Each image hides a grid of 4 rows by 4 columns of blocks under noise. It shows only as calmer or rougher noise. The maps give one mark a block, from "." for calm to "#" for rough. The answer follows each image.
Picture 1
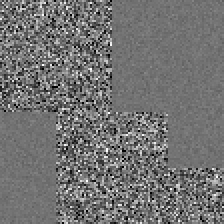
##..
##..
.##.
.###
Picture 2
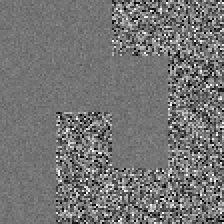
..##
...#
.#.#
.###
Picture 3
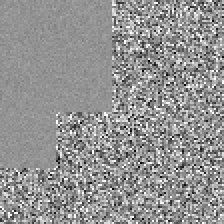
..##
..##
.###
####
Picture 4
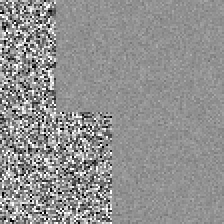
#...
#...
##..
##..
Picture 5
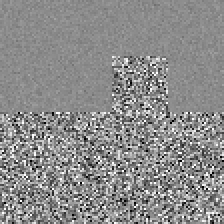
....
..#.
####
####
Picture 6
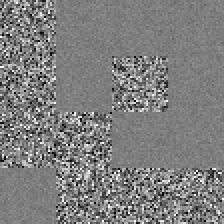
#...
#.#.
##..
.###
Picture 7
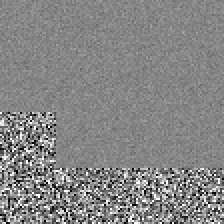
....
....
#...
####
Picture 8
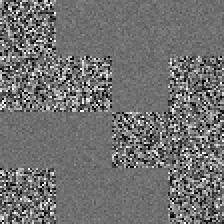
#...
##.#
..##
#..#
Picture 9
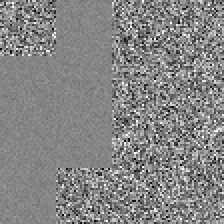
#.##
..##
..##
.###
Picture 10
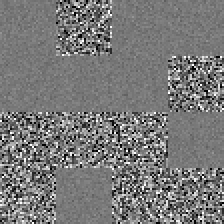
.#..
...#
###.
#.##
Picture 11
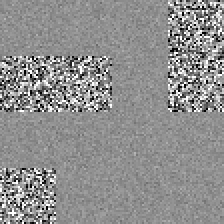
...#
##.#
....
#...
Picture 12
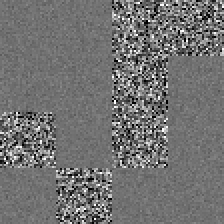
..##
..#.
#.#.
.#..
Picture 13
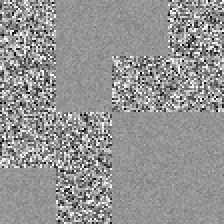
#..#
#.##
##..
.#..
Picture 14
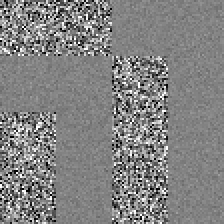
##..
..#.
#.#.
#.#.
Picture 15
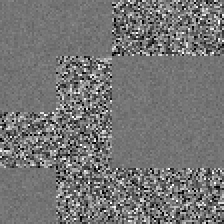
..##
.#..
##..
.###
